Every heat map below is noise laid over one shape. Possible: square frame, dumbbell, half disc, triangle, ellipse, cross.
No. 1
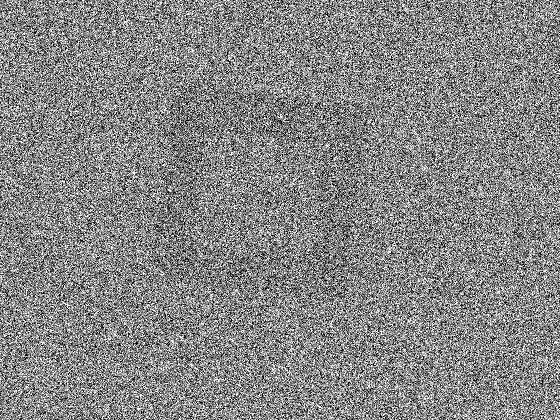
square frame
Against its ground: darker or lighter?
darker
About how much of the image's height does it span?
half
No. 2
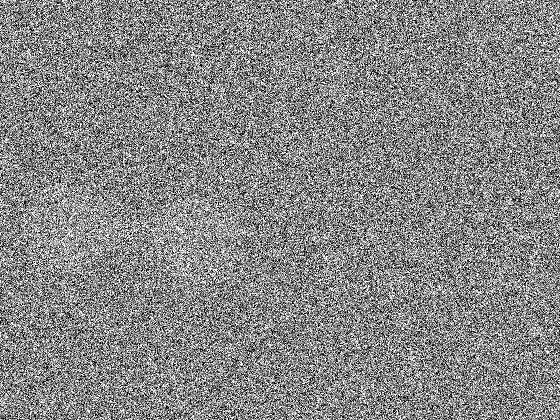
dumbbell
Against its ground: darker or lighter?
lighter
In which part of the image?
middle left
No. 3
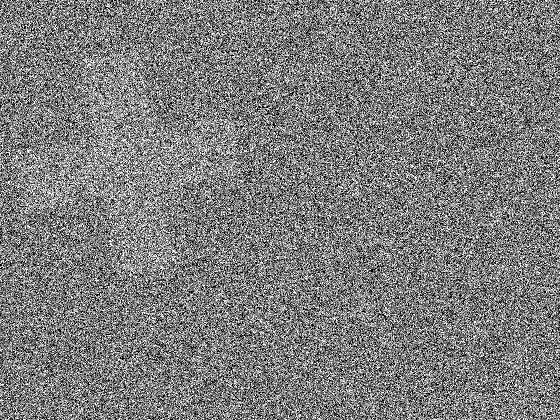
cross
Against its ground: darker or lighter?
lighter
